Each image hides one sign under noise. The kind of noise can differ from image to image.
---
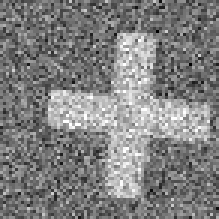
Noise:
independent entries
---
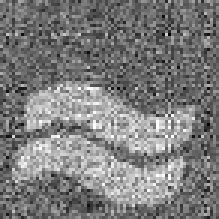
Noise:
low rank plus noise
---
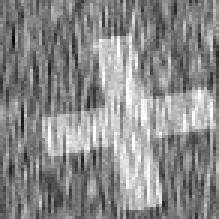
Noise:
streaked along the columns
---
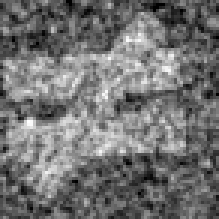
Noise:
blotchy
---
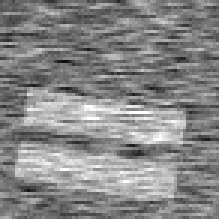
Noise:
streaked along the rows
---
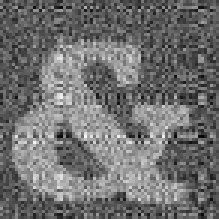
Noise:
low rank plus noise
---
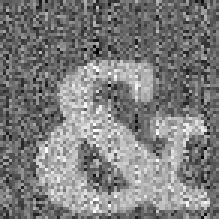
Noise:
columns of uneven size
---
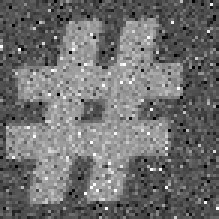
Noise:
heavy tails
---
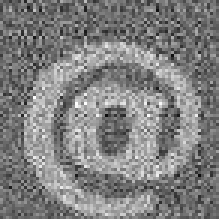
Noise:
low rank plus noise
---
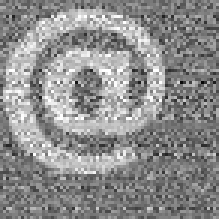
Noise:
rows of uneven size
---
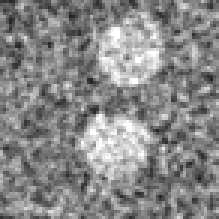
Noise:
blotchy
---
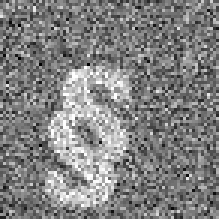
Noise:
independent entries
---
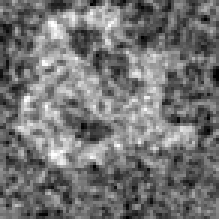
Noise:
blotchy
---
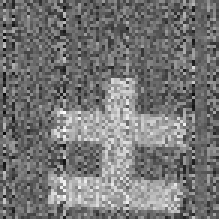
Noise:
columns of uneven size
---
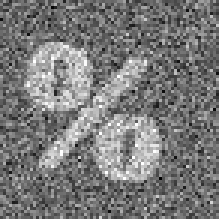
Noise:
independent entries
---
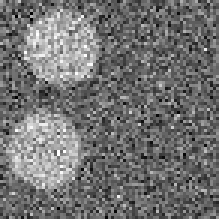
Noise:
independent entries
